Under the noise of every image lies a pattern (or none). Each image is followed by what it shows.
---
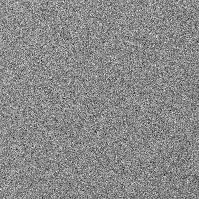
a smooth slope
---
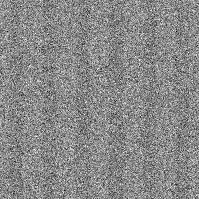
vertical stripes
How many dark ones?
6
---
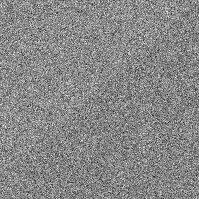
a sharp edge
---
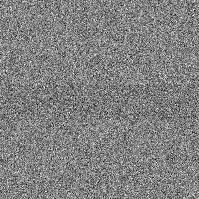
one horizontal stripe
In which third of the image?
middle
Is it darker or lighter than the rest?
darker
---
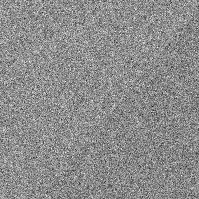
a sharp edge
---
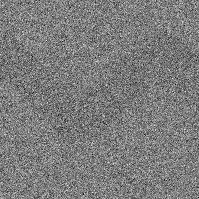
a wavy band
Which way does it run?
left to right
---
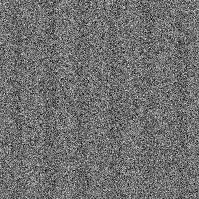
vertical stripes
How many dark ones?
6
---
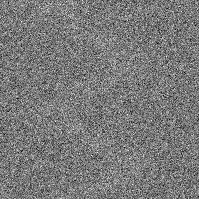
a wavy band
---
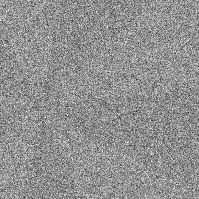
spokes from one point
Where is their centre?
middle left
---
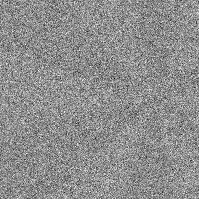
spokes from one point
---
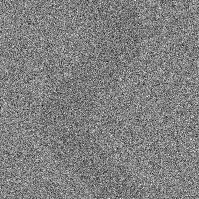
a wavy band
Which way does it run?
top to bottom
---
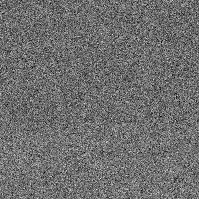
a sharp edge
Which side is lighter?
bottom
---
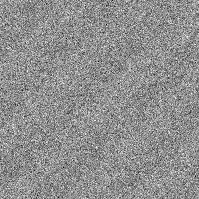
diagonal stripes
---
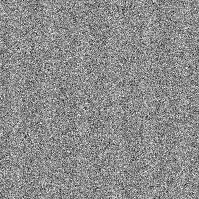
vertical stripes
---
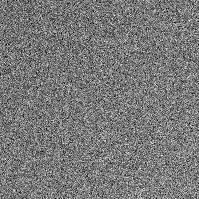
a smooth slope
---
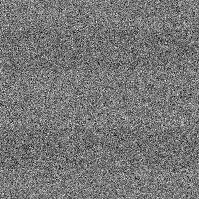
horizontal stripes
